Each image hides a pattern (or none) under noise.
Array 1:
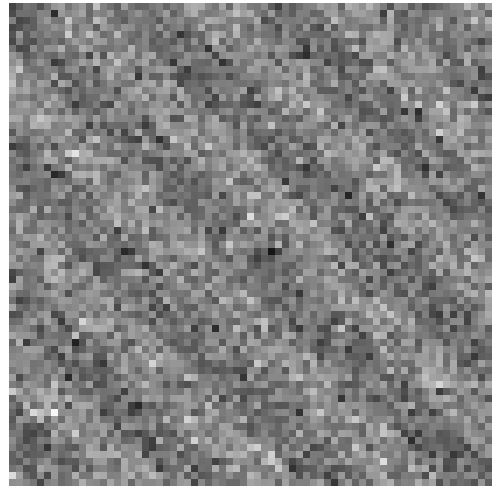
diagonal stripes
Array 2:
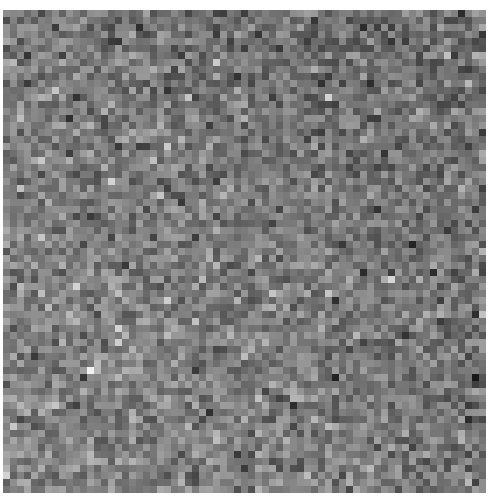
a smooth slope
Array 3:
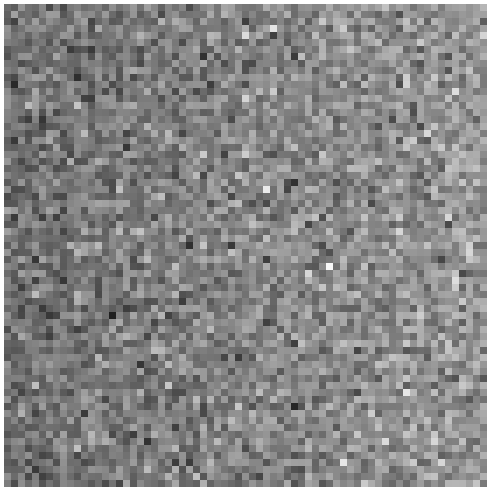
a smooth slope
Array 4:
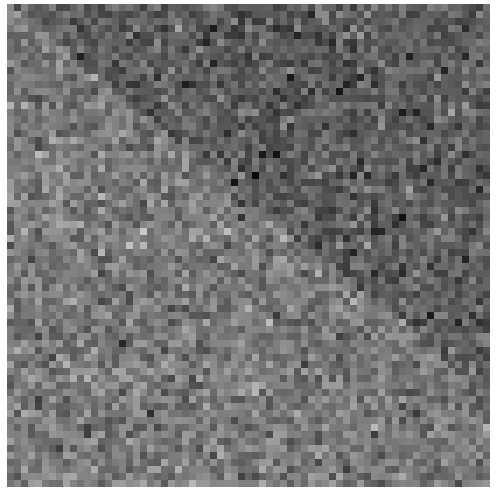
a sharp edge
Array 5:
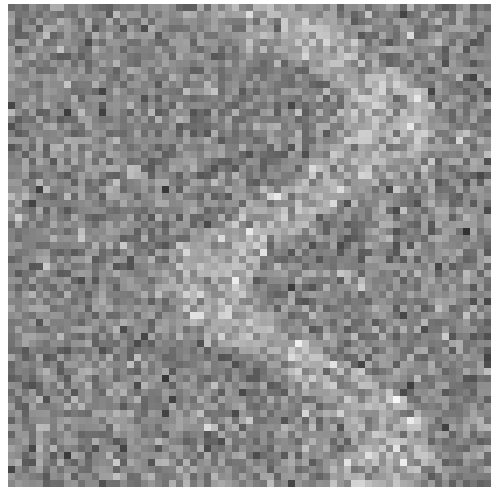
a wavy band
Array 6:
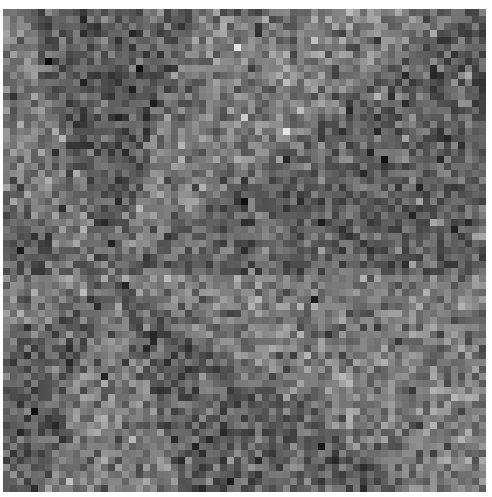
spokes from one point
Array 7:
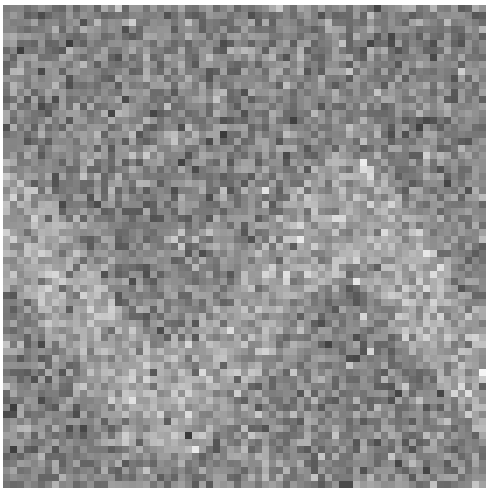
a wavy band
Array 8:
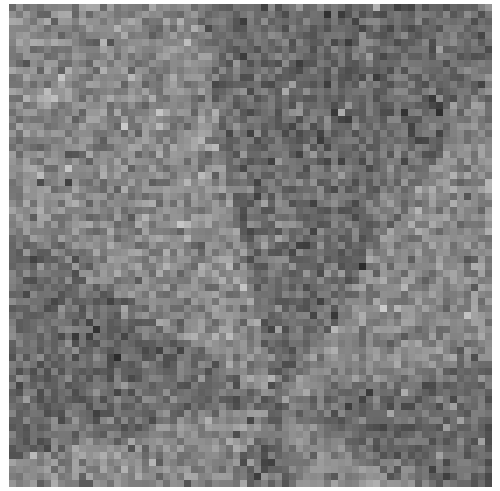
spokes from one point
